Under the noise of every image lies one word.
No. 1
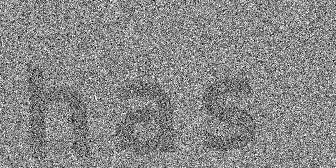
has
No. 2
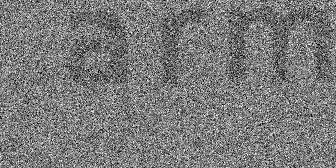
arm
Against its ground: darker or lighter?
darker
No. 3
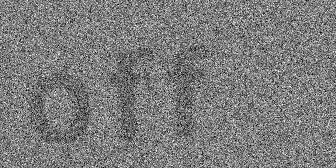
off
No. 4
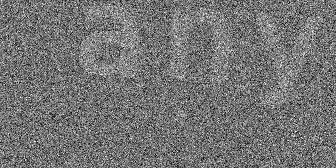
any
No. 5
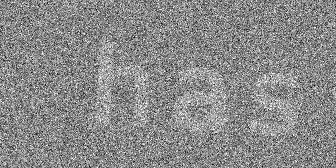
has
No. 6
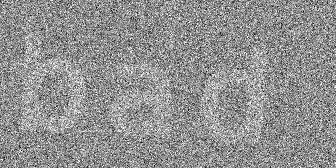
bad
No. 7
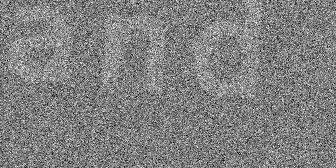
and
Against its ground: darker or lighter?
lighter
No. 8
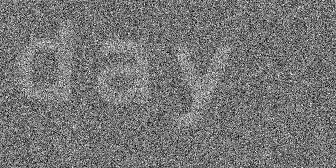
day
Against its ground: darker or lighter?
lighter
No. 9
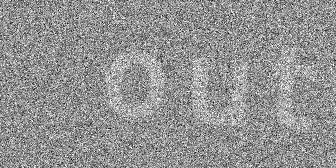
out
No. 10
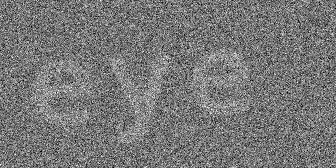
eye
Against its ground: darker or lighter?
lighter
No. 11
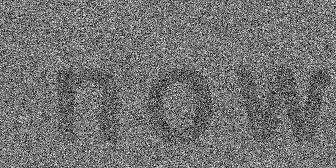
now
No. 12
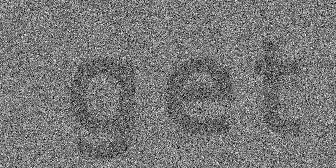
get
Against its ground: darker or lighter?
darker
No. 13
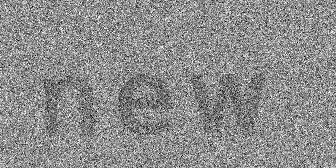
new
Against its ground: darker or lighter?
darker
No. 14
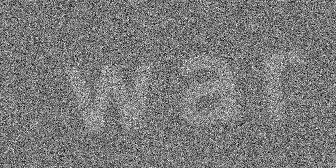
war
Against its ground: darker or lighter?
lighter
